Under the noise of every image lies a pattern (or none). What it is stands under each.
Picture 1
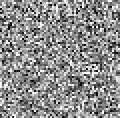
only noise
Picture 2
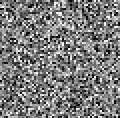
only noise
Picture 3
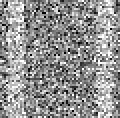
bands of columns
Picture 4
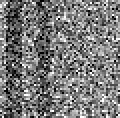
bands of columns
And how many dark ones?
2
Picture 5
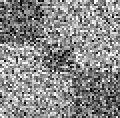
blocks along the diagonal
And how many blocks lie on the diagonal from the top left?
3
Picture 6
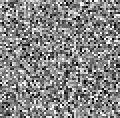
only noise
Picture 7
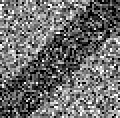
a diagonal band
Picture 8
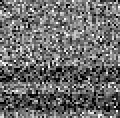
bands of rows
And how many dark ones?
2
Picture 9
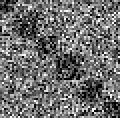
blocks along the diagonal
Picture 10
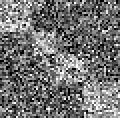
blocks along the diagonal
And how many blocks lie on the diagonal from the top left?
4
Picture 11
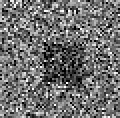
one block
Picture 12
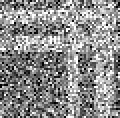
bands of rows crossing bands of columns
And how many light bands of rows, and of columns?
2 and 2
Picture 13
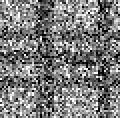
bands of rows crossing bands of columns
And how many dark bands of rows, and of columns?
3 and 2
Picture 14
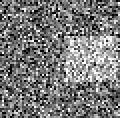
one block
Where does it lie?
middle right
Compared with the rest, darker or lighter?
lighter
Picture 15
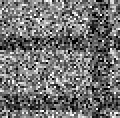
bands of rows crossing bands of columns
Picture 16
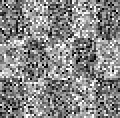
a checkerboard
